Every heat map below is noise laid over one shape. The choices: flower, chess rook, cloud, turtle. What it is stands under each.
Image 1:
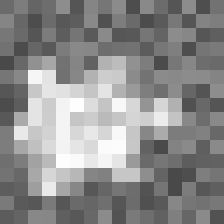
turtle
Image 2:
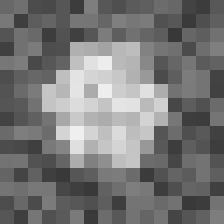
flower
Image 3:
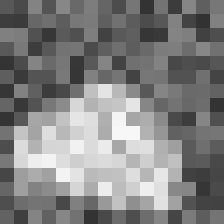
cloud
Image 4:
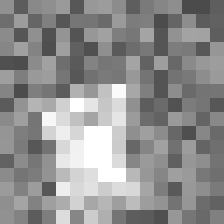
chess rook
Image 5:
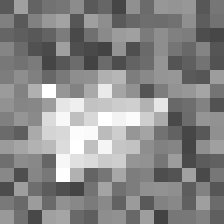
turtle
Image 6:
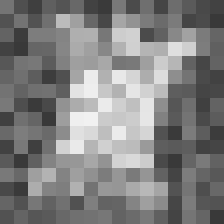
chess rook
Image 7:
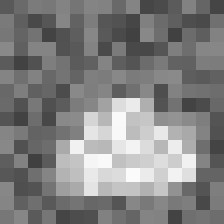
cloud
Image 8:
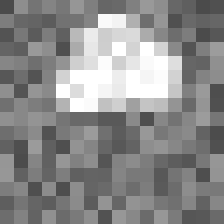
cloud
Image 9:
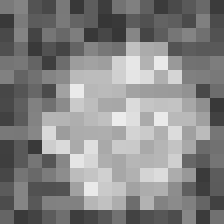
flower
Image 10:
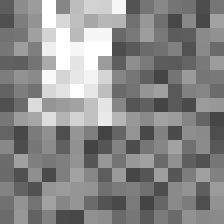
chess rook
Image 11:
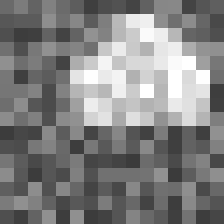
cloud
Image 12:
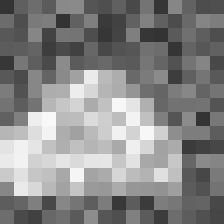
cloud
